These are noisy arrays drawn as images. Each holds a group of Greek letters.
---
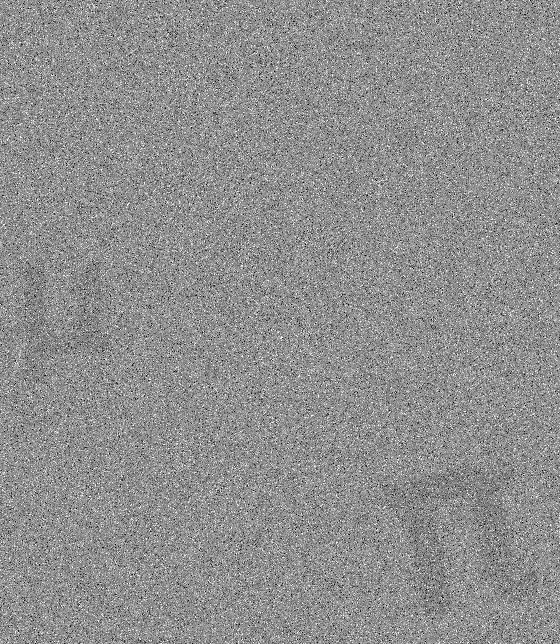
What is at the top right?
nothing
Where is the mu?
middle left
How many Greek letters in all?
2
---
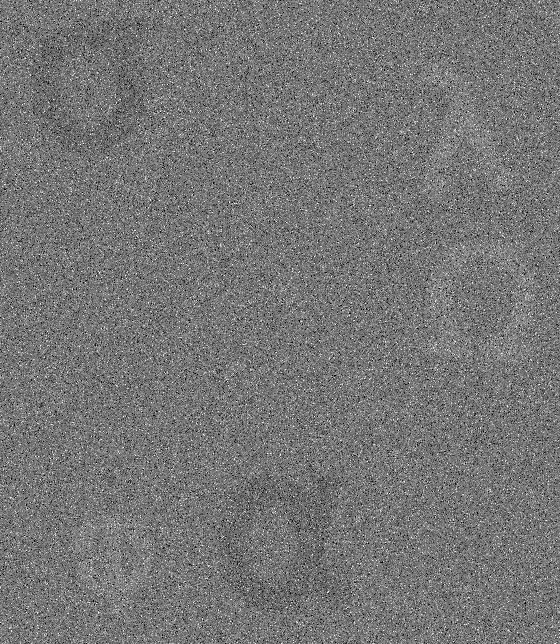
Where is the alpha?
bottom middle
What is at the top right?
lambda
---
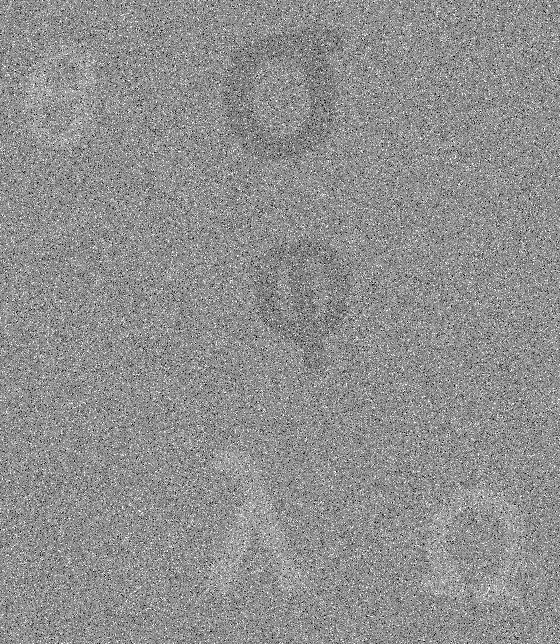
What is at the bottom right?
omega
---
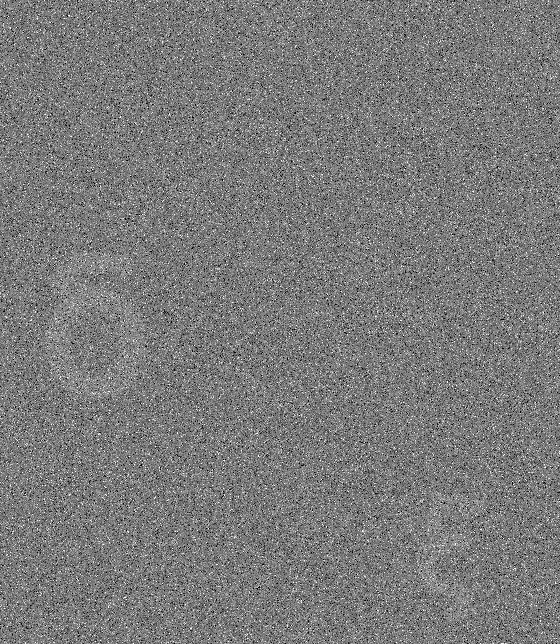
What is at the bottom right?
xi
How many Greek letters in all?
2
